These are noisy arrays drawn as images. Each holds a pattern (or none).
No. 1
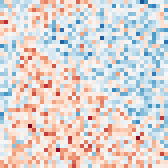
spokes from one point
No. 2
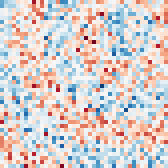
rings round one point
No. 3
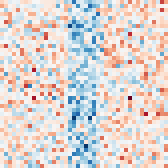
one vertical stripe
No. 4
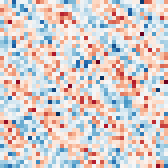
diagonal stripes
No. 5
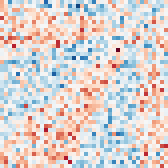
spokes from one point
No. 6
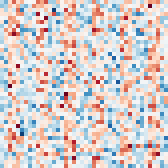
vertical stripes
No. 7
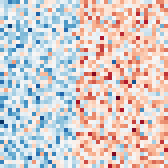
a sharp edge
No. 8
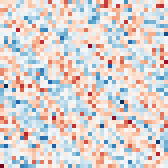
diagonal stripes
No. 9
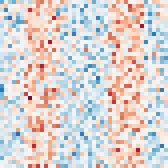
vertical stripes
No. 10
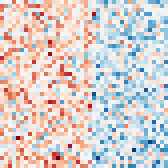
a sharp edge
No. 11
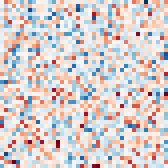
only noise
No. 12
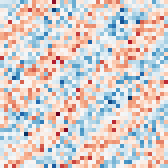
diagonal stripes
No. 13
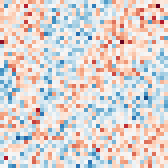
spokes from one point
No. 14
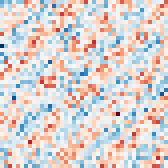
diagonal stripes
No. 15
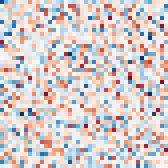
only noise
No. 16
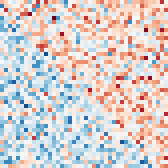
a sharp edge
